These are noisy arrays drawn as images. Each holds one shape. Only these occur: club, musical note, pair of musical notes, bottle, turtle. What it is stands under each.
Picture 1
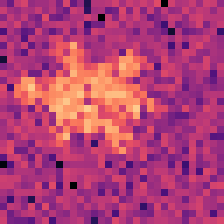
turtle
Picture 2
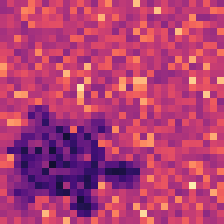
turtle
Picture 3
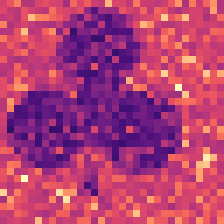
club
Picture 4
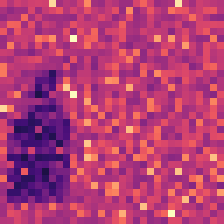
bottle
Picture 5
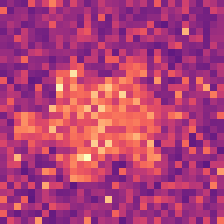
turtle
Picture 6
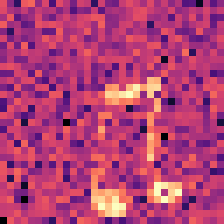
pair of musical notes
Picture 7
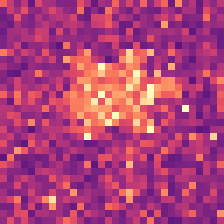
turtle
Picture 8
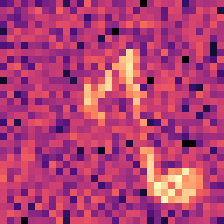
musical note
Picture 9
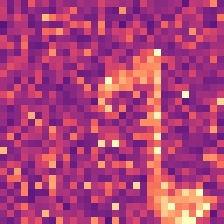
musical note
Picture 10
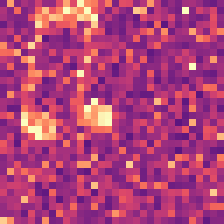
pair of musical notes
